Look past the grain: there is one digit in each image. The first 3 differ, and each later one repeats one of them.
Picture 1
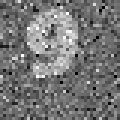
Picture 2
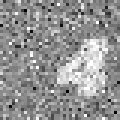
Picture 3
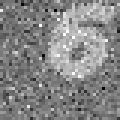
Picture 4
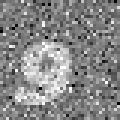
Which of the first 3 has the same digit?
1
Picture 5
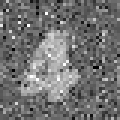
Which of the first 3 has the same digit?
2
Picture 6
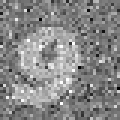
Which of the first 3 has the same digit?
1
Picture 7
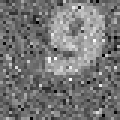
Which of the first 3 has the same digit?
1
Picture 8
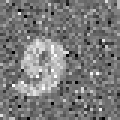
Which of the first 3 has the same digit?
1
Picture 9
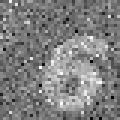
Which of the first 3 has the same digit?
3
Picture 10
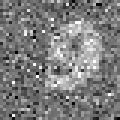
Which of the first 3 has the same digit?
1
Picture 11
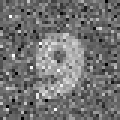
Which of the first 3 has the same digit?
1
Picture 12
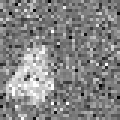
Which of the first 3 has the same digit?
2
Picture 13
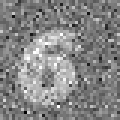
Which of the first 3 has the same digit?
3
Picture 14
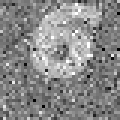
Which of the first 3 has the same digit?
3
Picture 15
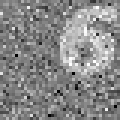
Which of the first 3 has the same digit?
3
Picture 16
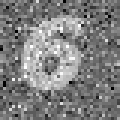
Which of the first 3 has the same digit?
3
